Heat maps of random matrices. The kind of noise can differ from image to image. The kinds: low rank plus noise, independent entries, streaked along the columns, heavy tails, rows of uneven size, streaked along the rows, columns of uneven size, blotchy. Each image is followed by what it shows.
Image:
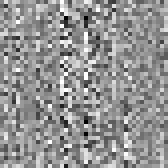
columns of uneven size
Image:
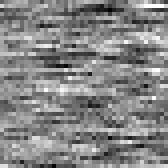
streaked along the rows
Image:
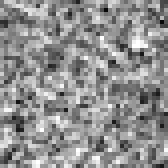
blotchy
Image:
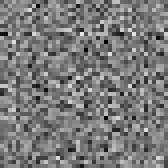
low rank plus noise
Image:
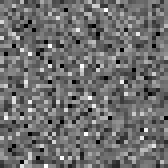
heavy tails
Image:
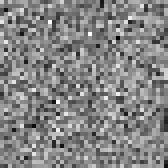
independent entries
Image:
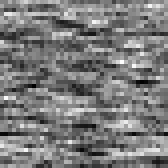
streaked along the rows
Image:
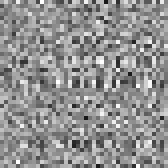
low rank plus noise
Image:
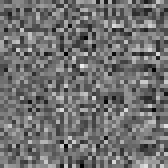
low rank plus noise
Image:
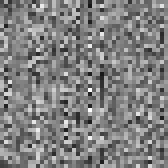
columns of uneven size
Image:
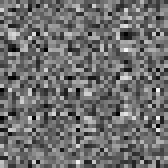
low rank plus noise
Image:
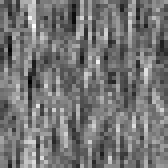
streaked along the columns
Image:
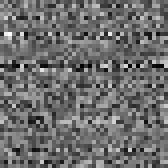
rows of uneven size
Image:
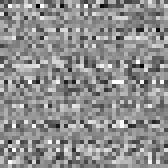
rows of uneven size
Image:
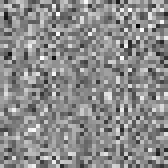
low rank plus noise
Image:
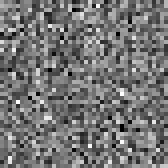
low rank plus noise
